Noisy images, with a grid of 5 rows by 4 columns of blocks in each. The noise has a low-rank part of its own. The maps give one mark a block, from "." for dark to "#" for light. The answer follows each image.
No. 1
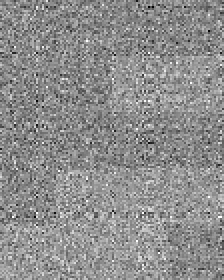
....
..##
....
.###
###.
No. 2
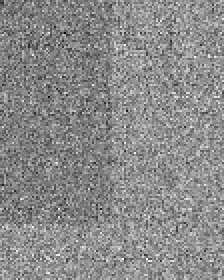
..##
..##
..##
..##
####
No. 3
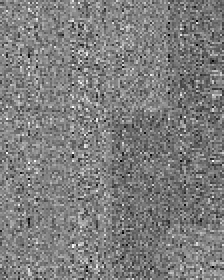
###.
###.
##..
##..
##.#
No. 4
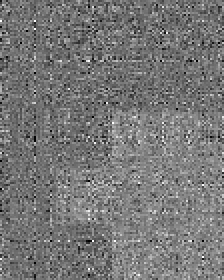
....
....
..##
.###
..##
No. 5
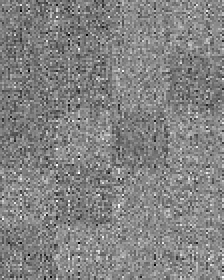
..##
..#.
.#.#
#.##
.###
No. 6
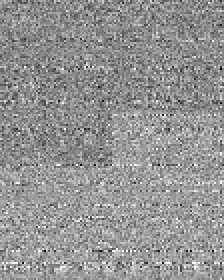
....
....
..##
####
####
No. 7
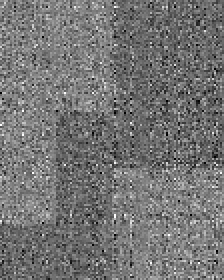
##..
##..
#...
#.##
..##
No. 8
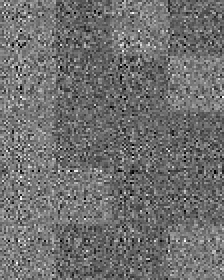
#.#.
#..#
#...
##..
#..#
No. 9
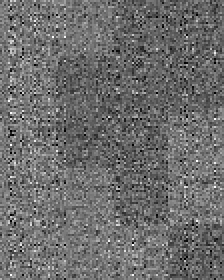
##..
#...
#..#
##.#
###.
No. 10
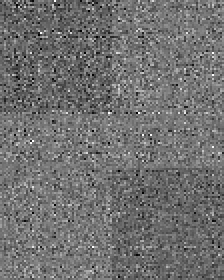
..##
..##
####
##..
##..
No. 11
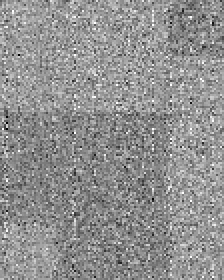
###.
####
...#
...#
#..#
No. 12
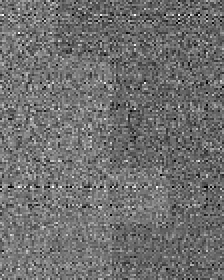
#...
##..
##..
###.
##..
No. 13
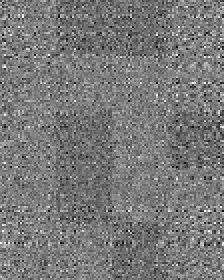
#..#
####
#.#.
#.##
##.#
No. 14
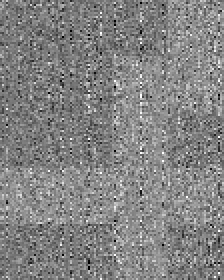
...#
..##
..#.
####
..#.
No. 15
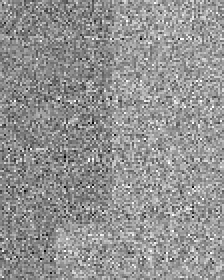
..##
..##
..##
..##
.###
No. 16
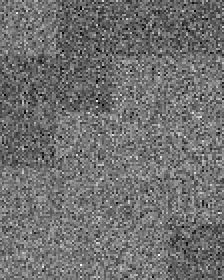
#...
..##
.###
####
###.
